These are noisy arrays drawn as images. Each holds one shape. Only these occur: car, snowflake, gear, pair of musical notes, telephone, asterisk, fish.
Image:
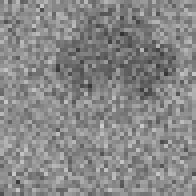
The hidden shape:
car
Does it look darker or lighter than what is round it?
darker
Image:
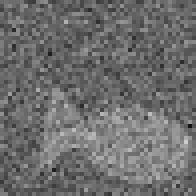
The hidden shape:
fish
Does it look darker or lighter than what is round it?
lighter
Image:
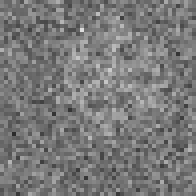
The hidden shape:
snowflake
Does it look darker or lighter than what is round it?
lighter
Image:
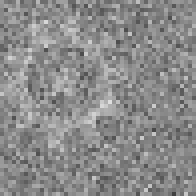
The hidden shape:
gear
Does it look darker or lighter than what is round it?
lighter
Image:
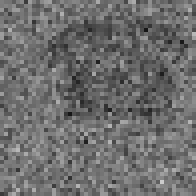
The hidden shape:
telephone
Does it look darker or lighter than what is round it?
darker
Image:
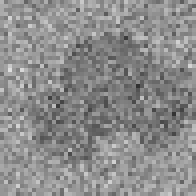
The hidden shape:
car
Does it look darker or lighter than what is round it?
darker
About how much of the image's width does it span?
nearly all
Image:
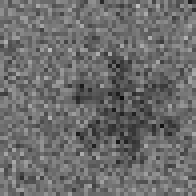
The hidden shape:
asterisk
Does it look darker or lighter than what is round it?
darker
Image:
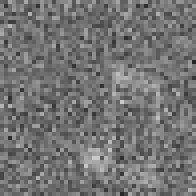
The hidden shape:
pair of musical notes
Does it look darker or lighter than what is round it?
lighter
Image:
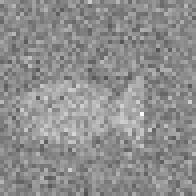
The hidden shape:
fish
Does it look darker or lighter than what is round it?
lighter
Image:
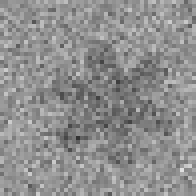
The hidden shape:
asterisk
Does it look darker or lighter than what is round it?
darker
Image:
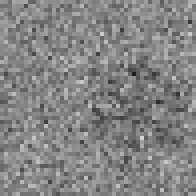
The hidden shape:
snowflake
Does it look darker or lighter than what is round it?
darker
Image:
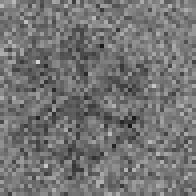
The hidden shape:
snowflake
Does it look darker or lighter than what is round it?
darker
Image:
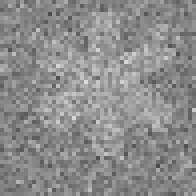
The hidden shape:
asterisk
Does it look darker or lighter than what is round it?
lighter
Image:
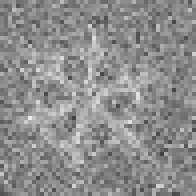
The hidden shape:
snowflake
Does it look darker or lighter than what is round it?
lighter
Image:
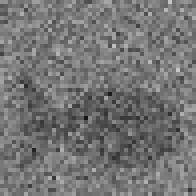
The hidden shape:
fish
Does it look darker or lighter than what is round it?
darker
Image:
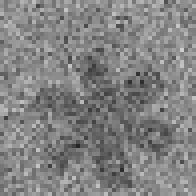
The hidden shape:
asterisk
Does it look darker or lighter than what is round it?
darker
